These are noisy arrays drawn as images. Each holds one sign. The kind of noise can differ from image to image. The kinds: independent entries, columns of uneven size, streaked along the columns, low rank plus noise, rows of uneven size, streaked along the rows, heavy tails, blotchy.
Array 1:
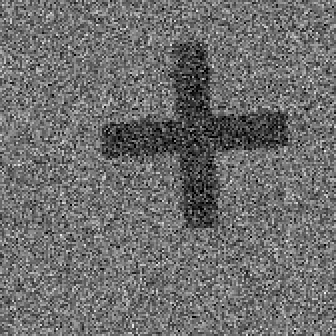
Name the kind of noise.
independent entries
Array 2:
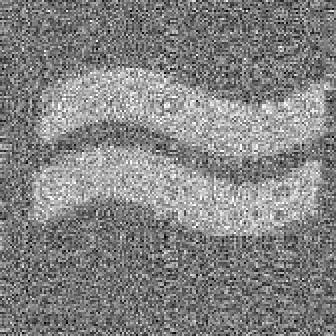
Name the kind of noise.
low rank plus noise
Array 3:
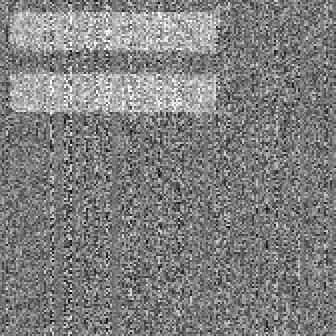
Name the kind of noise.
columns of uneven size
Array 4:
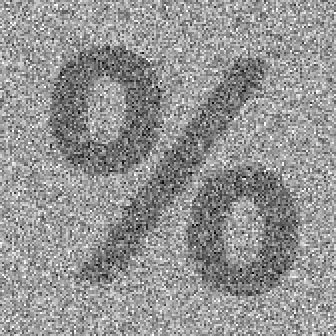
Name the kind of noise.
independent entries
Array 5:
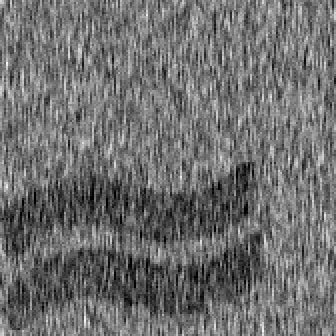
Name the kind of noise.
streaked along the columns
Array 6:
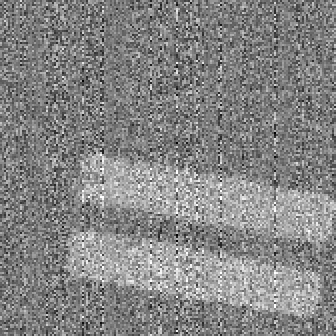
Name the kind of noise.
columns of uneven size
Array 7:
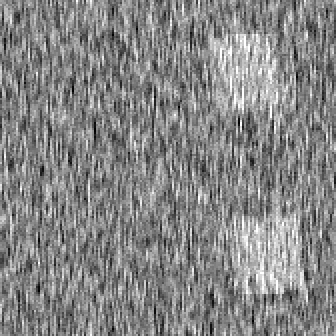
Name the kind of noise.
streaked along the columns
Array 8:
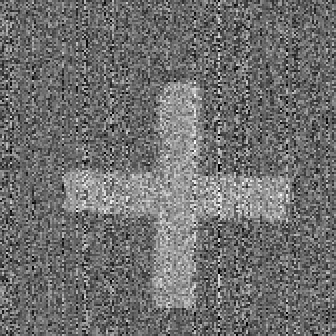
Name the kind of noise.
columns of uneven size
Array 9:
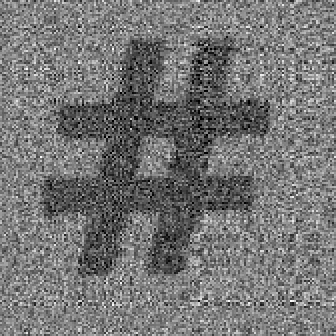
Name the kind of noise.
low rank plus noise
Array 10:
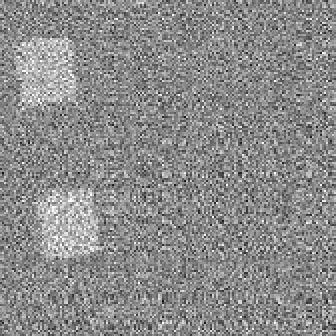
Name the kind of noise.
low rank plus noise
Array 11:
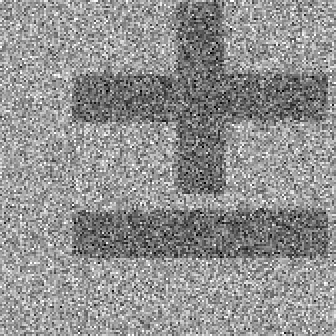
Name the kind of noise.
independent entries
